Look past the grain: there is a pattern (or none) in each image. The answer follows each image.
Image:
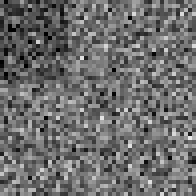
one block
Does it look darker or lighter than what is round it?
darker
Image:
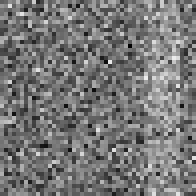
one band of columns
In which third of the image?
right
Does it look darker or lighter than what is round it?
lighter
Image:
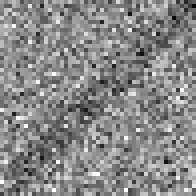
a diagonal band
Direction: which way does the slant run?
bottom left to top right
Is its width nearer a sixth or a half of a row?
a sixth
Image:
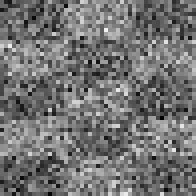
a checkerboard
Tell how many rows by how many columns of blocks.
5 by 3
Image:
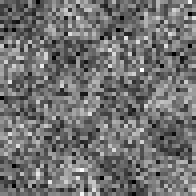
a checkerboard
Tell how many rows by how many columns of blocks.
5 by 4
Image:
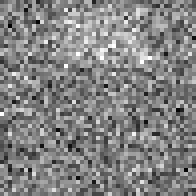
one block
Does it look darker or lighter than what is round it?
lighter
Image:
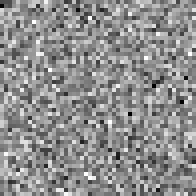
only noise
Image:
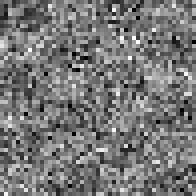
a checkerboard
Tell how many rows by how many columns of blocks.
6 by 4
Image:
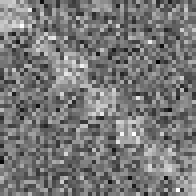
blocks along the diagonal
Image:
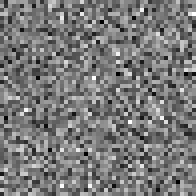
only noise
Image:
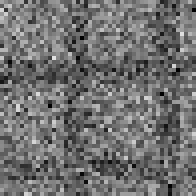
bands of rows crossing bands of columns
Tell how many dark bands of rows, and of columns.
2 and 2
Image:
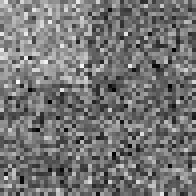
one block
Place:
top left
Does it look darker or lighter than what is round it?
lighter
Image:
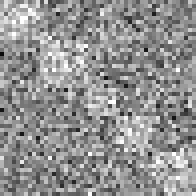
blocks along the diagonal
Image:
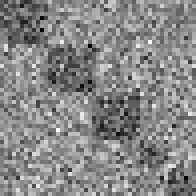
blocks along the diagonal
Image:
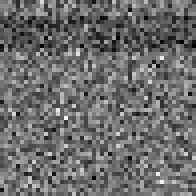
one band of rows
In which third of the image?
top
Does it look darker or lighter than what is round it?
darker
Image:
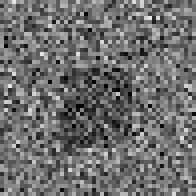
one block
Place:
centre
